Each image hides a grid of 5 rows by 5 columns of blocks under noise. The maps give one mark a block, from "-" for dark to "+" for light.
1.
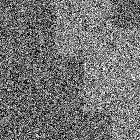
- - + + -
- - + + +
- - - + +
- - - + +
- - - - +
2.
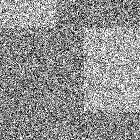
+ + - - -
- - - + +
- - - + +
- - - + +
- - - - -
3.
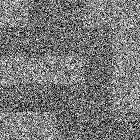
+ - - + +
- - - - +
+ + + - +
- - - - +
+ + - - -
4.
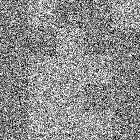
- + - - +
- - + - -
- + + + -
- + + - -
- + + + -
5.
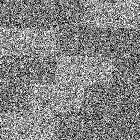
- - - + +
+ + - - -
- - + + -
- + + - -
+ + - - -
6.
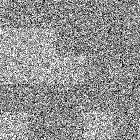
- - - - -
+ + - - -
+ + + - -
- - - - -
+ - - + -
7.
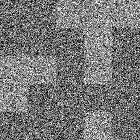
- - + + +
- - - + -
+ + - + -
+ - - - -
- - - + -
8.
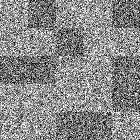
+ - + + -
+ + - + +
- - + + -
+ + + + -
+ + - - +
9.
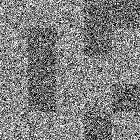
+ + + - -
+ - + - +
+ - + + +
+ - + + -
+ + + - +
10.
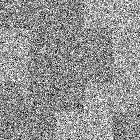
- - - + +
+ - - - +
+ - - - +
- - - + +
- - + + -
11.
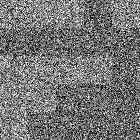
+ + + - +
- - - - -
+ + + + -
+ + - - -
+ - - - -
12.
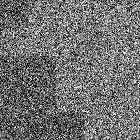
- + + + +
+ + + + +
- - + + +
- - + + +
- - - + +
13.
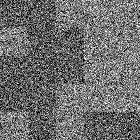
- - + + +
+ - - + +
- - - + +
- - + + +
+ - + - -
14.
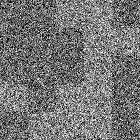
- - + + -
- - - + +
- - - + -
+ - + + -
- + + + -
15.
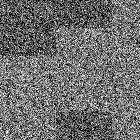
- - - - +
- - + + +
+ + + + +
+ + + + +
+ + - - +
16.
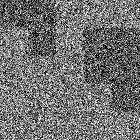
- - + + +
+ - + - -
+ + + - -
+ + + + -
+ + + + +
